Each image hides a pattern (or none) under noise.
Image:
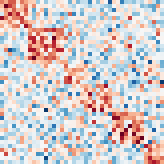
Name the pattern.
blocks along the diagonal
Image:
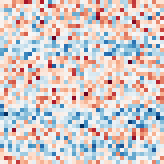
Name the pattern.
bands of rows
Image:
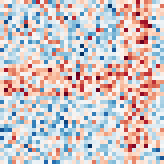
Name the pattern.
bands of rows crossing bands of columns
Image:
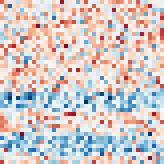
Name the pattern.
bands of rows
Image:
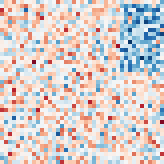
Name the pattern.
one block
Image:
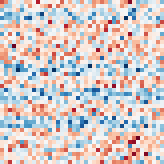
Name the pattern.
bands of rows
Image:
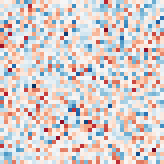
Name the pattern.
only noise
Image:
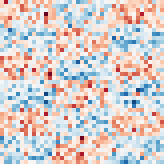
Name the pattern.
a checkerboard
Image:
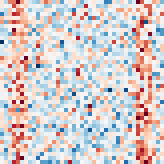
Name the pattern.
bands of columns
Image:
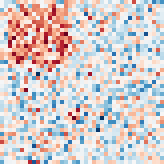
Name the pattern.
one block
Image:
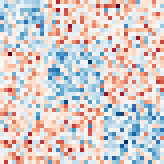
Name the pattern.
blocks along the diagonal
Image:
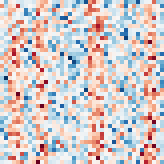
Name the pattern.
bands of columns
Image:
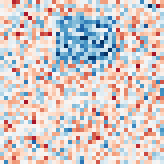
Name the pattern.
one block
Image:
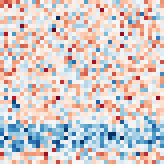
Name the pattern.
one band of rows
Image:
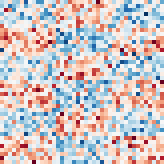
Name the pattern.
a checkerboard
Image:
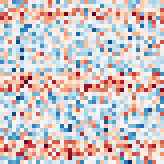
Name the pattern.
bands of rows
